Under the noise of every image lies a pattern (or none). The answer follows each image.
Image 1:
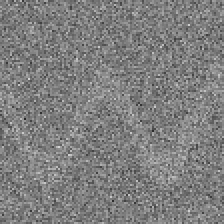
a wavy band
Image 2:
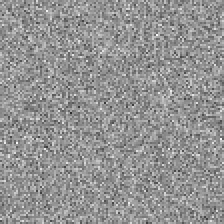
only noise
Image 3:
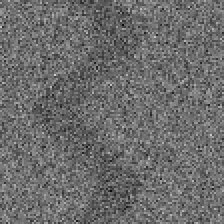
a wavy band
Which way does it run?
top to bottom
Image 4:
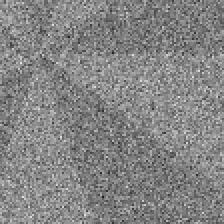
spokes from one point
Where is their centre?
top left
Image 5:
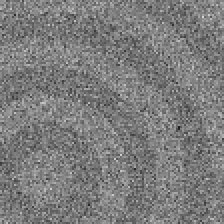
rings round one point
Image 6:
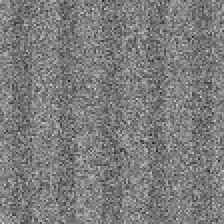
vertical stripes
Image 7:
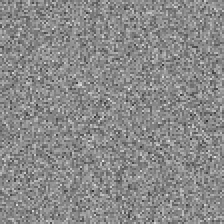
only noise
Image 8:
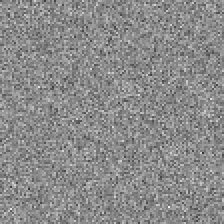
only noise
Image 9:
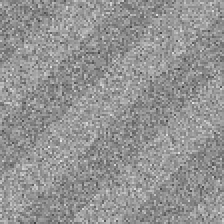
diagonal stripes
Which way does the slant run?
bottom left to top right
